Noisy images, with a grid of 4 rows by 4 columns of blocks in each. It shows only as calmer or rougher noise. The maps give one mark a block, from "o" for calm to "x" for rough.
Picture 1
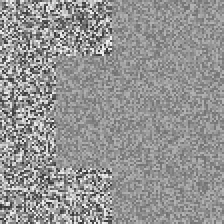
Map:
x x o o
x o o o
x o o o
x x o o
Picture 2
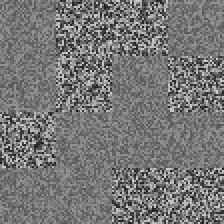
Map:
o x x o
o x o x
x o o o
o o x x
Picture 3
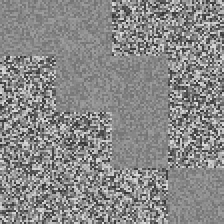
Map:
o o x x
x o o x
x x o x
x x x o
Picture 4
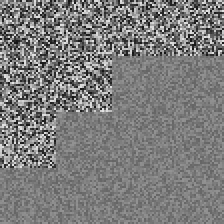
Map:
x x x x
x x o o
x o o o
o o o o
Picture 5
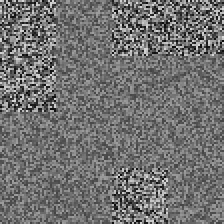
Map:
x o x x
x o o o
o o o o
o o x o
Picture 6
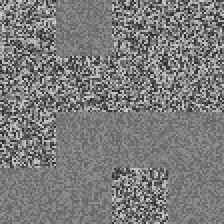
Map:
x o x x
x x x x
x o o o
o o x o
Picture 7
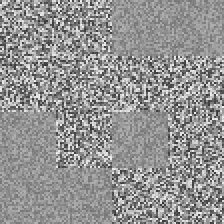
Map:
x x o o
x x x x
o x o x
o o x x
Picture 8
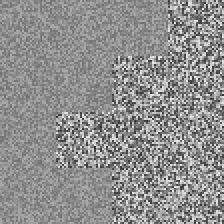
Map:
o o o x
o o x x
o x x x
o o x x
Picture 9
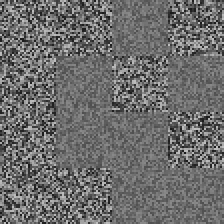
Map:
x x o x
x o x o
x o o x
x x o o
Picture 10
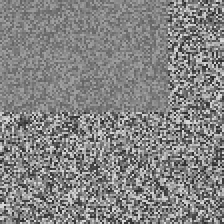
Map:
o o o x
o o o x
x x x x
x x x x
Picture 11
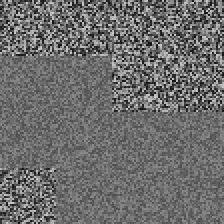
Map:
x x x x
o o x x
o o o o
x o o o
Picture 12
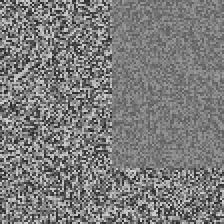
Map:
x x o o
x x o o
x x o o
x x x x
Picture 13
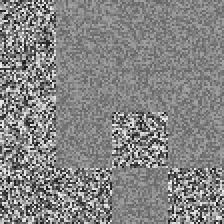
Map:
x o o o
x o o o
x o x o
x x o x
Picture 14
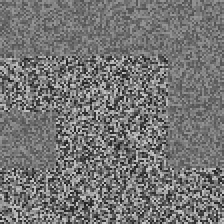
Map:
o o o o
x x x o
o x x o
x x x x
